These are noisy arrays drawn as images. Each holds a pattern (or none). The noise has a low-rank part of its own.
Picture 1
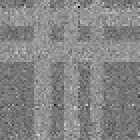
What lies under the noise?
bands of rows crossing bands of columns
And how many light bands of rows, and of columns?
2 and 3
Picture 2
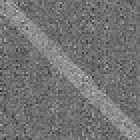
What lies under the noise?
a diagonal band
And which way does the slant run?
top left to bottom right
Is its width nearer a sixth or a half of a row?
a sixth
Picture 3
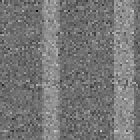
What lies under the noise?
bands of columns
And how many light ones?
2
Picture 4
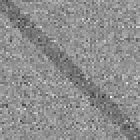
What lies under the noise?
a diagonal band
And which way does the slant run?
top left to bottom right
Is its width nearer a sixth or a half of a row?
a sixth
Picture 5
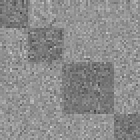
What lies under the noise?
blocks along the diagonal
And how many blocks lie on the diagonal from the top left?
4
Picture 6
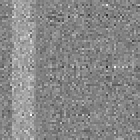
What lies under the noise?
one band of columns
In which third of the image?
left
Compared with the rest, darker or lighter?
lighter
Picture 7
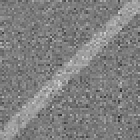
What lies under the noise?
a diagonal band
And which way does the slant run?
bottom left to top right
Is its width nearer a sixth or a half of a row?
a sixth
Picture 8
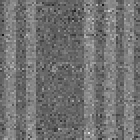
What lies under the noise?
bands of columns
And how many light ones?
5
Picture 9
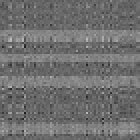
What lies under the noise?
bands of rows
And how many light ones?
4
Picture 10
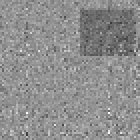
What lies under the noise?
one block
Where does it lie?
top right
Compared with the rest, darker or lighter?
darker
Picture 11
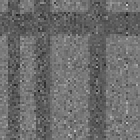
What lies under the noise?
bands of rows crossing bands of columns
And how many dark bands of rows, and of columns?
1 and 3
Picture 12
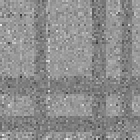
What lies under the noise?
bands of rows crossing bands of columns
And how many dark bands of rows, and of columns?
2 and 3
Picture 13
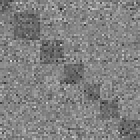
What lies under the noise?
blocks along the diagonal
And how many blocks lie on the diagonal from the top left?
7
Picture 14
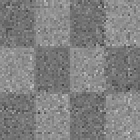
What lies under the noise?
a checkerboard
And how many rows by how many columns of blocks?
3 by 4
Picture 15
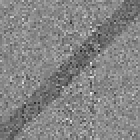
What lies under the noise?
a diagonal band
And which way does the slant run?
bottom left to top right
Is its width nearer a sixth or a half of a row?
a sixth
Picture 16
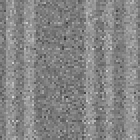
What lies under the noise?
bands of columns
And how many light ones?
5
